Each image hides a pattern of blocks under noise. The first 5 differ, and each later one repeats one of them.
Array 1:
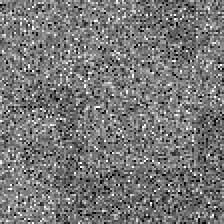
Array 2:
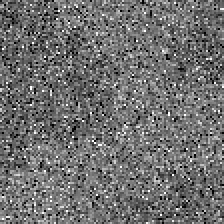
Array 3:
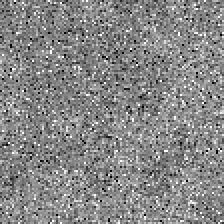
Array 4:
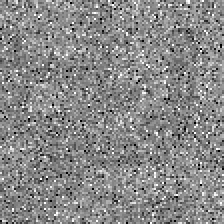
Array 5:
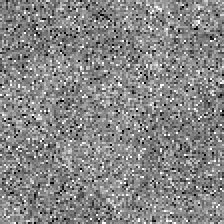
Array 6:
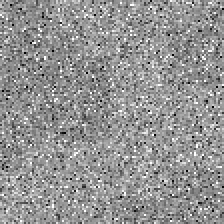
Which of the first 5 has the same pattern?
2
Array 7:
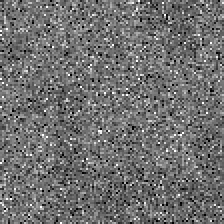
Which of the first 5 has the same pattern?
1
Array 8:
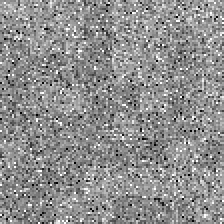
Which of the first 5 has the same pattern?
4
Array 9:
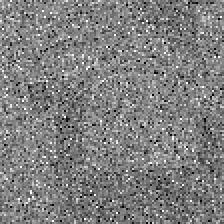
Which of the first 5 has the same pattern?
1
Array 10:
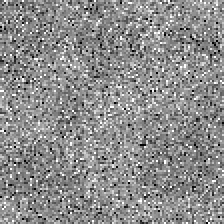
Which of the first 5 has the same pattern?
5
